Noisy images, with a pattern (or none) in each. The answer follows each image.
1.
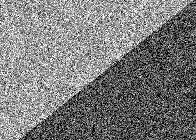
a sharp edge
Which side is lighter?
top left
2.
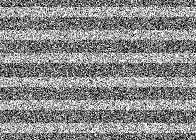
horizontal stripes
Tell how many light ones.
6
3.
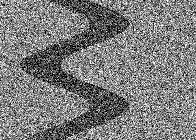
a wavy band
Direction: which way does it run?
top to bottom
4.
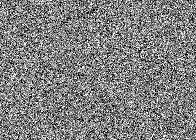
only noise
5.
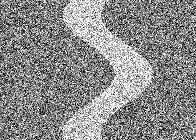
a wavy band
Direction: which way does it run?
top to bottom
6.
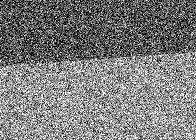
a sharp edge
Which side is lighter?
bottom
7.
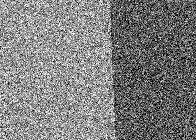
a sharp edge
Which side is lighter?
left
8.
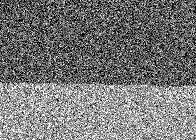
a sharp edge
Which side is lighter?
bottom
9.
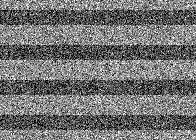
horizontal stripes
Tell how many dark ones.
4
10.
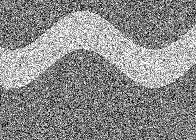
a wavy band
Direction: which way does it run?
left to right
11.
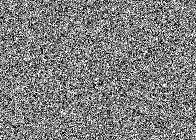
only noise
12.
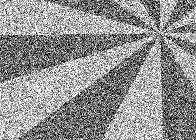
spokes from one point
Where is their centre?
top right
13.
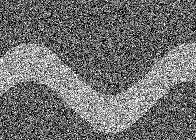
a wavy band
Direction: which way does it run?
left to right
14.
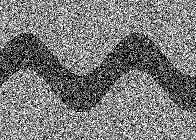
a wavy band
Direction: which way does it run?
left to right
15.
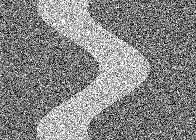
a wavy band
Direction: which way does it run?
top to bottom
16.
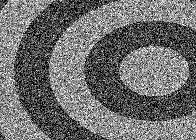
rings round one point
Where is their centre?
middle right
